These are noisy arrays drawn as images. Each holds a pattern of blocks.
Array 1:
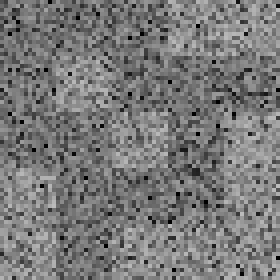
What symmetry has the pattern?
mirrored about the diagonal from the top left
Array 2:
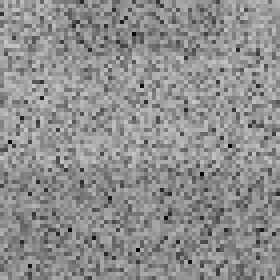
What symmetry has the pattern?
left and right mirror each other
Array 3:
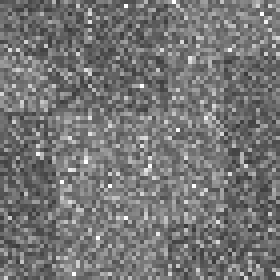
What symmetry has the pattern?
no symmetry
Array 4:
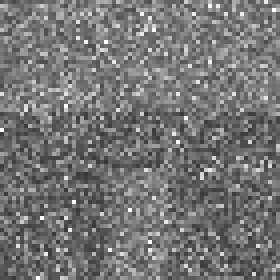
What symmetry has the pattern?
left and right mirror each other
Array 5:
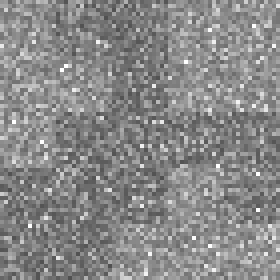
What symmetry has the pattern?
mirrored about the diagonal from the bottom left
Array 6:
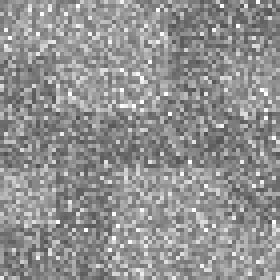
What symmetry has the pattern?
the same after a half turn
